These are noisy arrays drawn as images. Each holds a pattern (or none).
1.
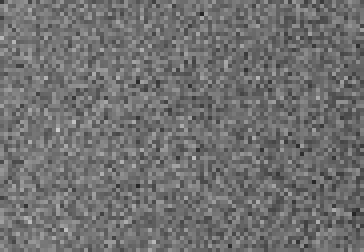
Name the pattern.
a smooth slope
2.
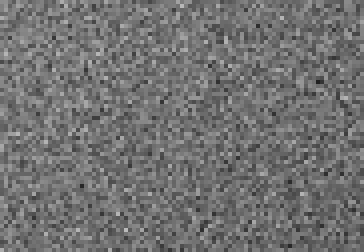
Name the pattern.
a smooth slope
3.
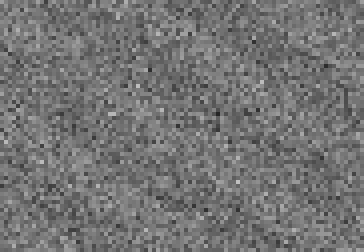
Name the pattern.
diagonal stripes
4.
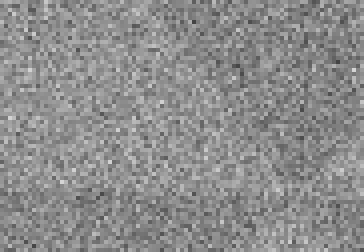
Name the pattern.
spokes from one point
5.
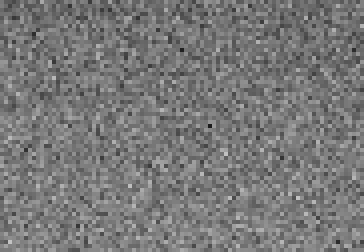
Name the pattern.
a smooth slope
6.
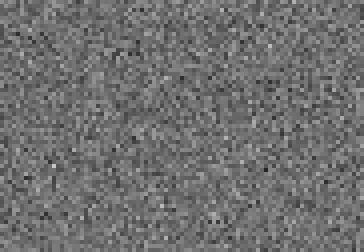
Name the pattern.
only noise
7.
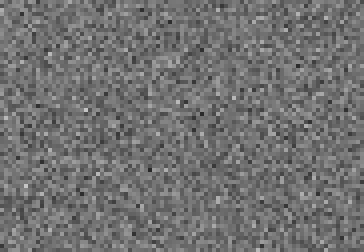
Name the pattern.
only noise
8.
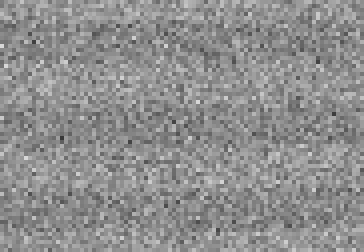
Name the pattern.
horizontal stripes
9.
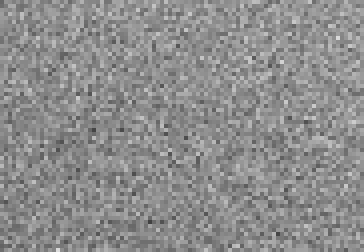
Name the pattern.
a smooth slope
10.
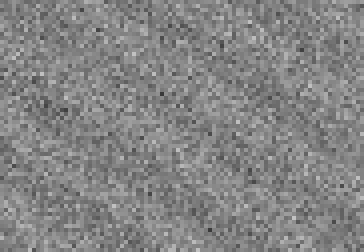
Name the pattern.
diagonal stripes
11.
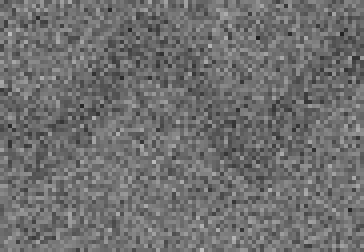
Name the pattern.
a wavy band
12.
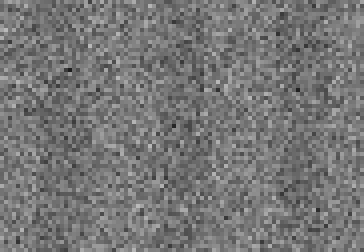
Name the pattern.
vertical stripes
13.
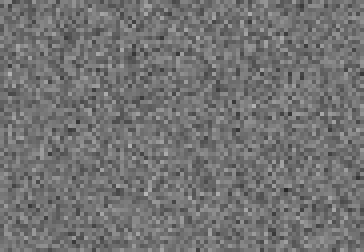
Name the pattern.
only noise
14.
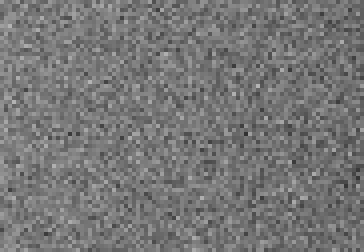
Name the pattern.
a smooth slope
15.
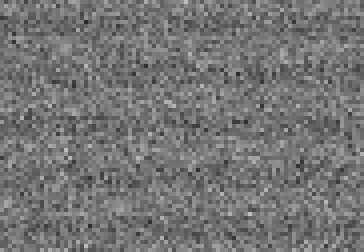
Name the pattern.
horizontal stripes
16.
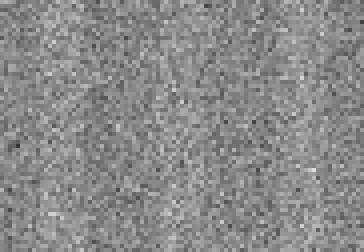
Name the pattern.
vertical stripes
